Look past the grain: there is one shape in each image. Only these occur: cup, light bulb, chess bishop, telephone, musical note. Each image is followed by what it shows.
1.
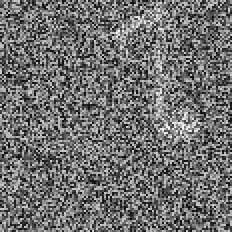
musical note
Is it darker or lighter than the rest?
lighter
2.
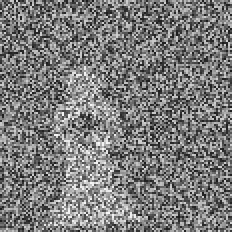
chess bishop
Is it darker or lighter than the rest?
lighter
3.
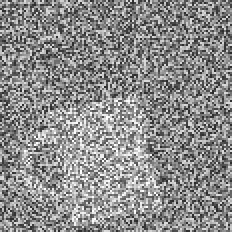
cup
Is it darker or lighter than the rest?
lighter
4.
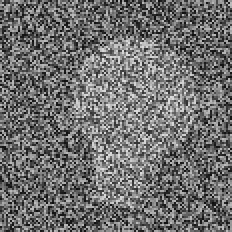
light bulb
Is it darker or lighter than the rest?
lighter
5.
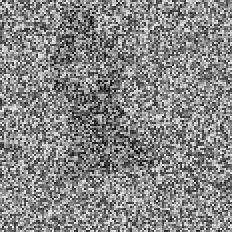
chess bishop
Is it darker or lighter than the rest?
darker
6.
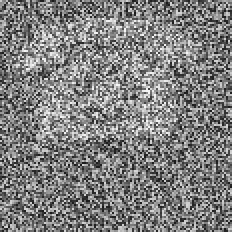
telephone
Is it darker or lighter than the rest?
lighter
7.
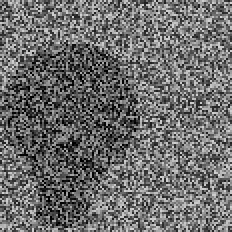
light bulb
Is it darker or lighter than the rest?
darker
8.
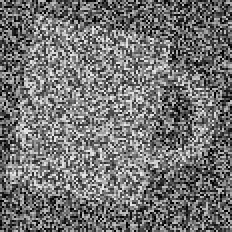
cup
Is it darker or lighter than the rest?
lighter
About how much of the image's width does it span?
nearly all
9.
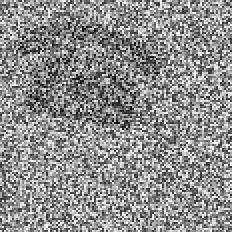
telephone
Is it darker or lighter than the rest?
darker
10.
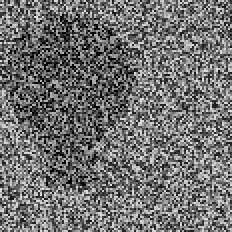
light bulb
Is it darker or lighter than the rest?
darker
